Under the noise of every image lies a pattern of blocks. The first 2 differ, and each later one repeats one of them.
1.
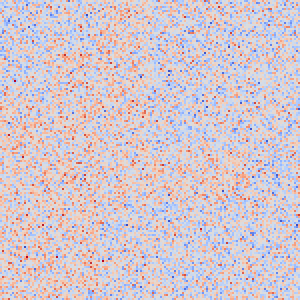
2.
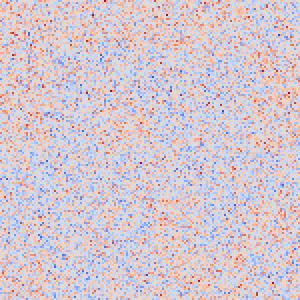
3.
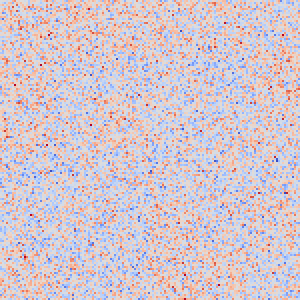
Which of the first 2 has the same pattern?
2
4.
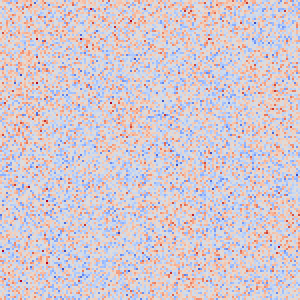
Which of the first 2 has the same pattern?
2
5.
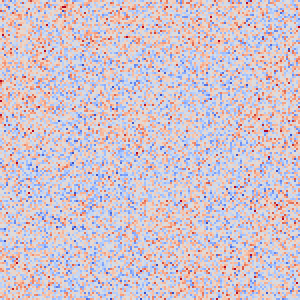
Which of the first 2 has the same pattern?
2
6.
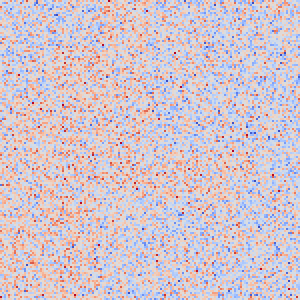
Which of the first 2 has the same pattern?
1
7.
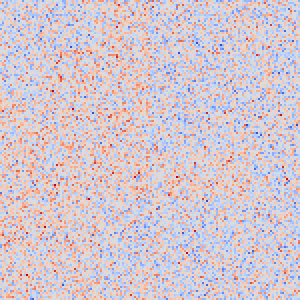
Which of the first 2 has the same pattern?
1
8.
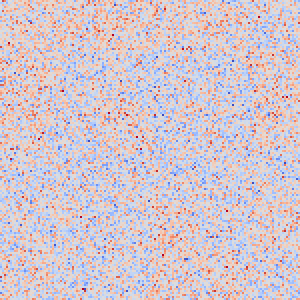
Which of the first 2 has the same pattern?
2
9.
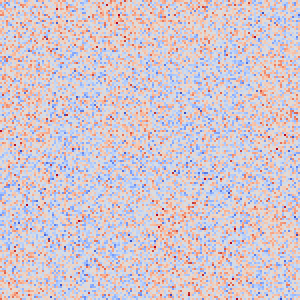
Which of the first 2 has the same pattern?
2
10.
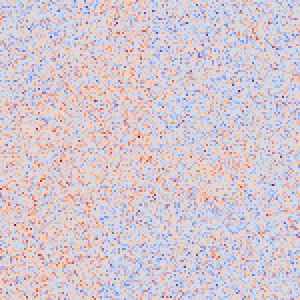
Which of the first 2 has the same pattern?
1
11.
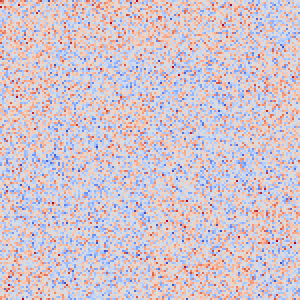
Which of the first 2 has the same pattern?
2
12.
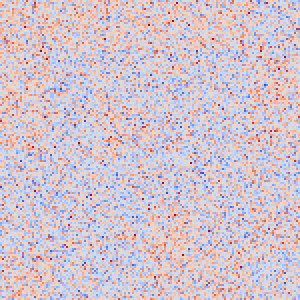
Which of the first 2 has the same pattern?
2
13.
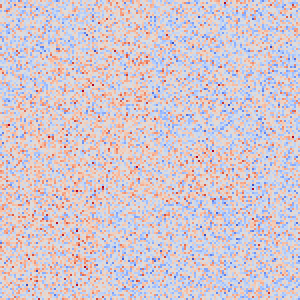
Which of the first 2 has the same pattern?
1
